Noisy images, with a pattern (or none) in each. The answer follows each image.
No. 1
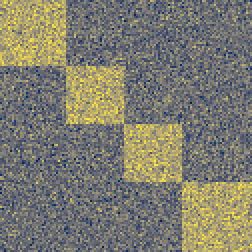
blocks along the diagonal
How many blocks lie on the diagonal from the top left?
4
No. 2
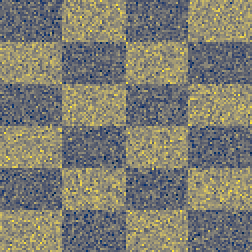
a checkerboard
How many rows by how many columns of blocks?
6 by 4
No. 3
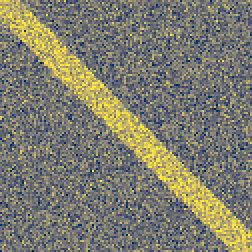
a diagonal band
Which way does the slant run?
top left to bottom right
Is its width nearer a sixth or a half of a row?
a sixth
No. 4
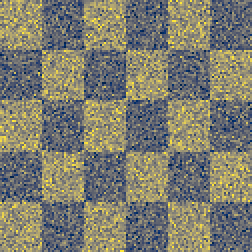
a checkerboard
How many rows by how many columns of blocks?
5 by 6
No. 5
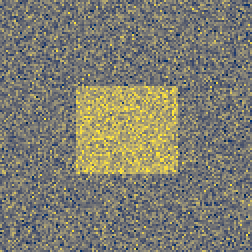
one block
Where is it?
centre
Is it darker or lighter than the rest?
lighter
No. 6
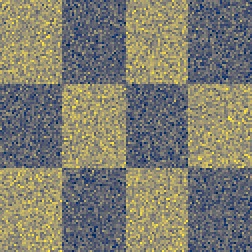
a checkerboard
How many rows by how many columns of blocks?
3 by 4
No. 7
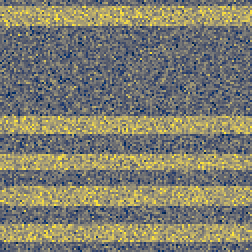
bands of rows
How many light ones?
5
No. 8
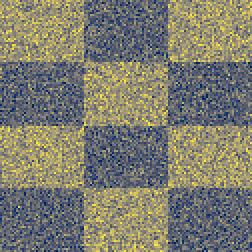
a checkerboard
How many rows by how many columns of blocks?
4 by 3
